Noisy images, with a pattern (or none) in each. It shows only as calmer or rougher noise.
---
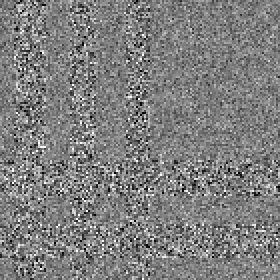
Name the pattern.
bands of rows crossing bands of columns
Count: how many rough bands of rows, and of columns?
2 and 3
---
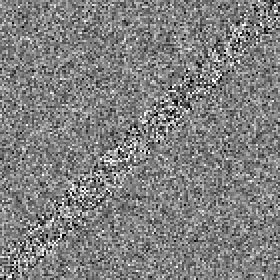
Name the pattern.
a diagonal band
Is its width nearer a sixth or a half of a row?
a sixth
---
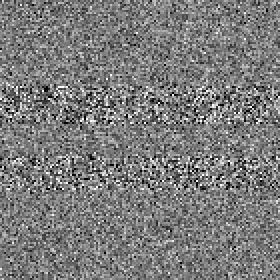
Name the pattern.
bands of rows
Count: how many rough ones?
2
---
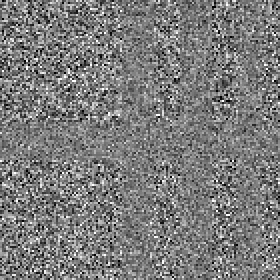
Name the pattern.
bands of rows crossing bands of columns
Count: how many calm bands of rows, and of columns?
1 and 3
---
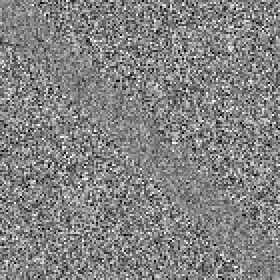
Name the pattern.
a diagonal band
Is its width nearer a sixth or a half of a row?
a sixth
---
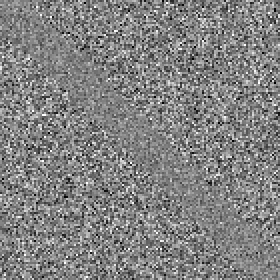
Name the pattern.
a diagonal band
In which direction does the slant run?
top left to bottom right
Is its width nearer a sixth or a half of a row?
a sixth
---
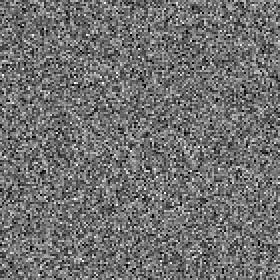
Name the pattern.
only noise
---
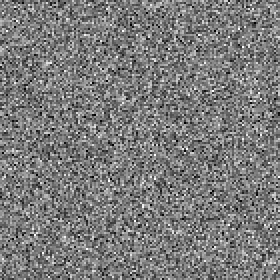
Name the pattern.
only noise
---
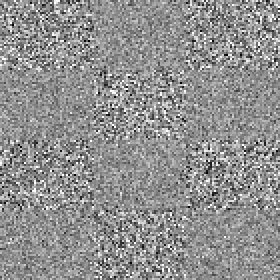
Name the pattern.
a checkerboard
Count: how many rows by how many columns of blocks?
4 by 3
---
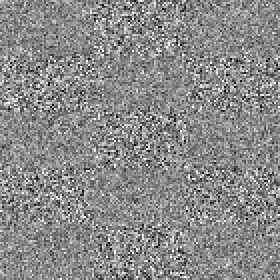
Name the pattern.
a checkerboard
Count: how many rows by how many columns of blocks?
5 by 3
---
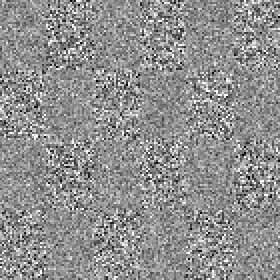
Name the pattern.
a checkerboard
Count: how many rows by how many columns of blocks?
4 by 6
